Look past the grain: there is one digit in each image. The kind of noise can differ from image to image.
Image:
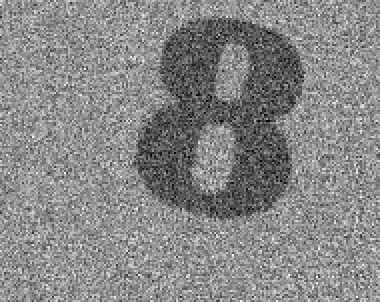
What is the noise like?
low rank plus noise
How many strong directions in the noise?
three or four
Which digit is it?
8
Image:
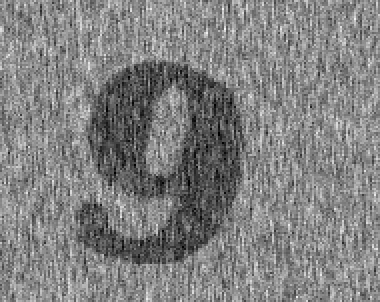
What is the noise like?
streaked along the columns
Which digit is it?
9
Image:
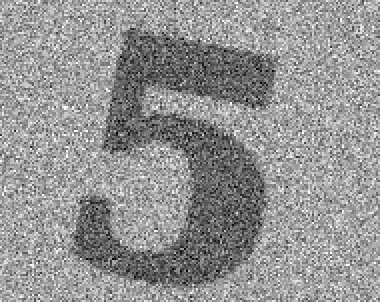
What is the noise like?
low rank plus noise
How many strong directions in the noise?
five to eight
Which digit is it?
5
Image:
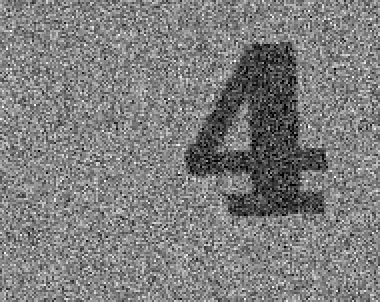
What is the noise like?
low rank plus noise
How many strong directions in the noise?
one
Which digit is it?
4
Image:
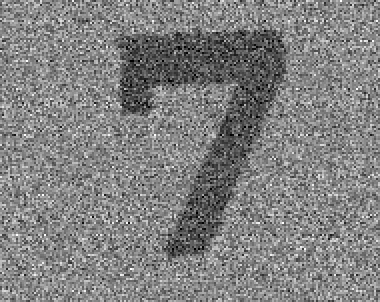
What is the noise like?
rows of uneven size
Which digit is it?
7
